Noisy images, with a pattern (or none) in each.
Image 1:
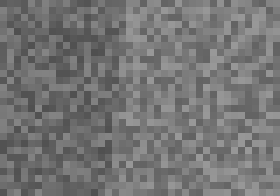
a sharp edge
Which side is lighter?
right
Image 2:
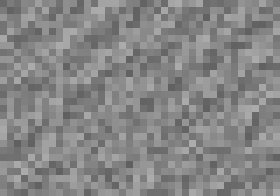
diagonal stripes
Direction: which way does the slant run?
bottom left to top right
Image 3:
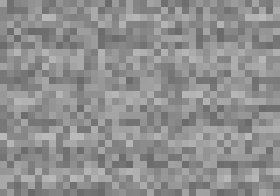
horizontal stripes
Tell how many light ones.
5
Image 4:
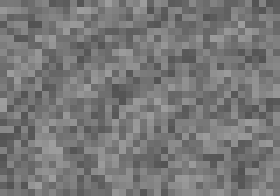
rings round one point
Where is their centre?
bottom right
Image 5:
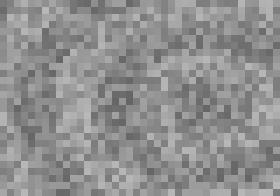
rings round one point
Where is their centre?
middle right
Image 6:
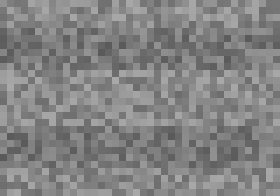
horizontal stripes
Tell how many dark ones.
2
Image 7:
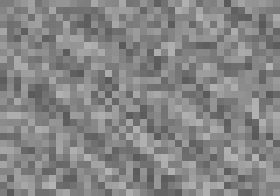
diagonal stripes
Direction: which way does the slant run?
top left to bottom right
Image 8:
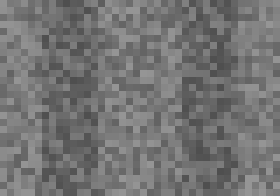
vertical stripes
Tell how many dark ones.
2
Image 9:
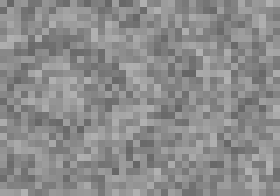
rings round one point
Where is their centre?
middle left
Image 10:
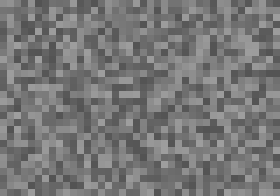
only noise
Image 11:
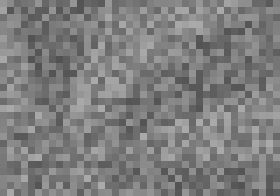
spokes from one point
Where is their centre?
bottom left
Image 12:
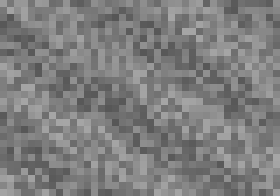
diagonal stripes
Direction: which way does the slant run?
top left to bottom right
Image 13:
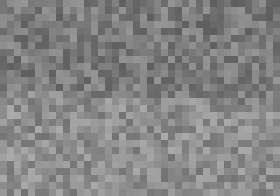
a sharp edge
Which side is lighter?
bottom
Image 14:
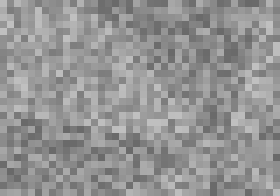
spokes from one point
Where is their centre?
bottom right
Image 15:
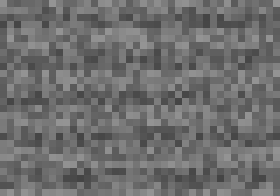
horizontal stripes
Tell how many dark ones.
5
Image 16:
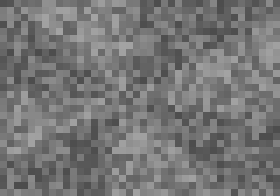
spokes from one point
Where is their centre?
centre
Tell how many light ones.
4
